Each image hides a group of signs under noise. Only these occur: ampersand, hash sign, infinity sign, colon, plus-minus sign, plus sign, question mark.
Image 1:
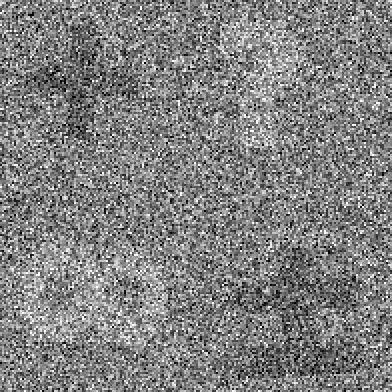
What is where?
top left: dark plus sign; top right: light question mark; bottom left: light infinity sign; bottom right: dark plus-minus sign
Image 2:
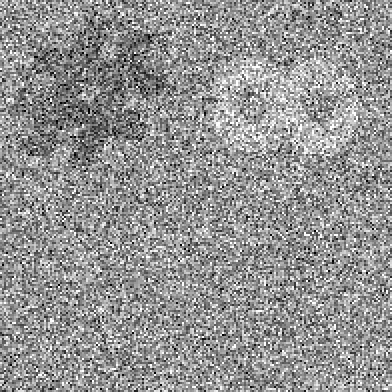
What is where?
top left: dark hash sign; top right: light infinity sign
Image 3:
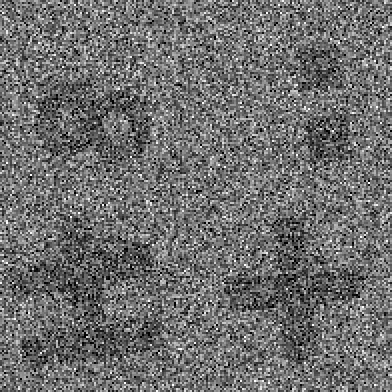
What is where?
top left: dark infinity sign; top right: dark colon; bottom left: dark plus-minus sign; bottom right: dark plus sign
